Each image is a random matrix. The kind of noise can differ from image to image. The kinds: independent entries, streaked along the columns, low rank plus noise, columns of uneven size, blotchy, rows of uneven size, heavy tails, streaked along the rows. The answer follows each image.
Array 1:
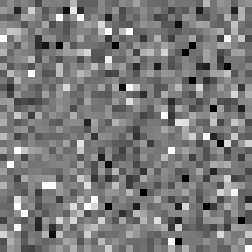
heavy tails
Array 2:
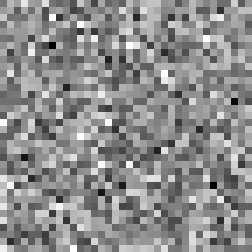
independent entries
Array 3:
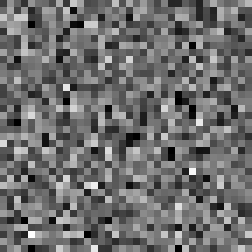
low rank plus noise
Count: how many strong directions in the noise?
five to eight
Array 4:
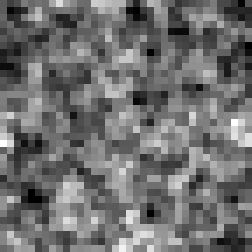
blotchy
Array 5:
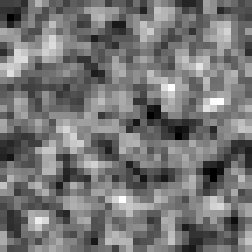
blotchy
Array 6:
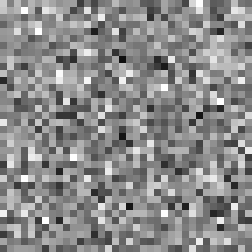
low rank plus noise
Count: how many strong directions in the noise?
five to eight
